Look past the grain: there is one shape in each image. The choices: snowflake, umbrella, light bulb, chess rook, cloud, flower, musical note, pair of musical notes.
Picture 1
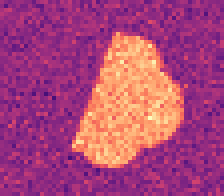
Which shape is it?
cloud
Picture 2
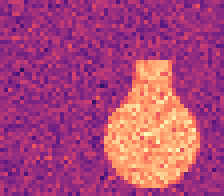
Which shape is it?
light bulb
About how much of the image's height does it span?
two thirds
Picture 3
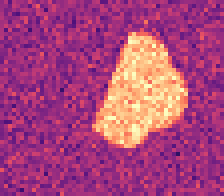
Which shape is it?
cloud
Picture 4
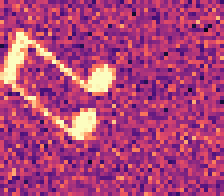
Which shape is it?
pair of musical notes
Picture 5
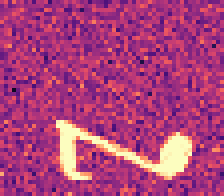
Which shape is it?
musical note
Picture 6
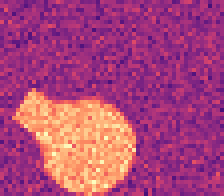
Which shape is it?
light bulb
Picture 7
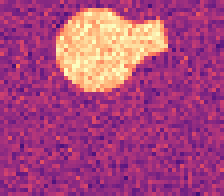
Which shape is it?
light bulb
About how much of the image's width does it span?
half
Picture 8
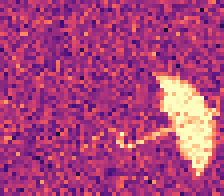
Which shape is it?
umbrella
